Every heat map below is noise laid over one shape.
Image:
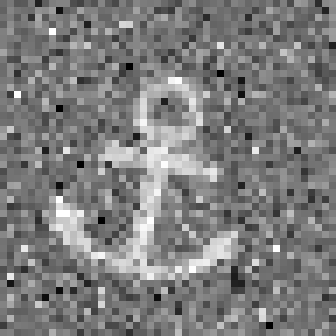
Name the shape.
anchor
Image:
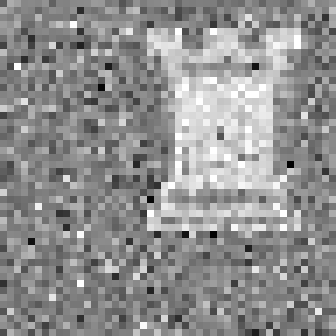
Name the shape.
chess rook
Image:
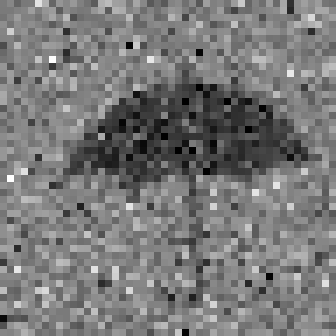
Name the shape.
umbrella
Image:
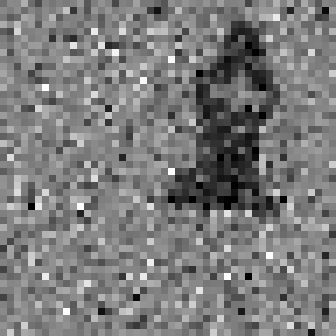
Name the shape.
chess bishop
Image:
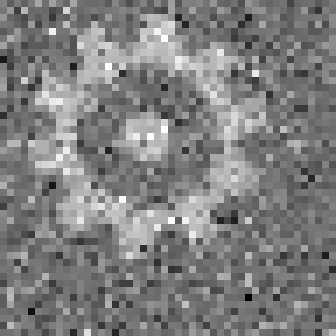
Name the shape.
gear
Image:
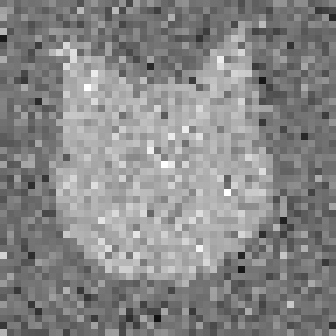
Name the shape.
cat's head
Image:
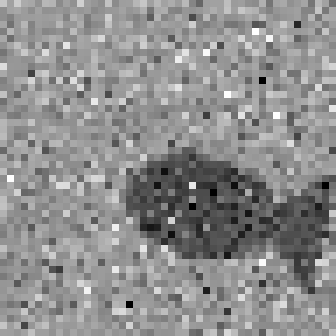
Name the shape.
fish
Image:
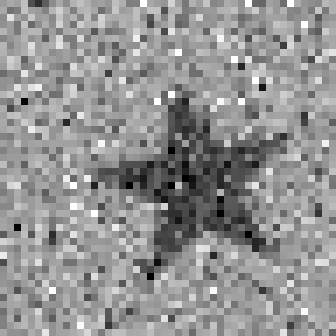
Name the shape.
star
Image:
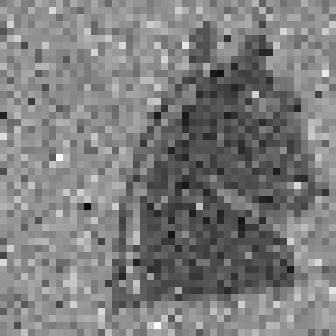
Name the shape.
chess knight
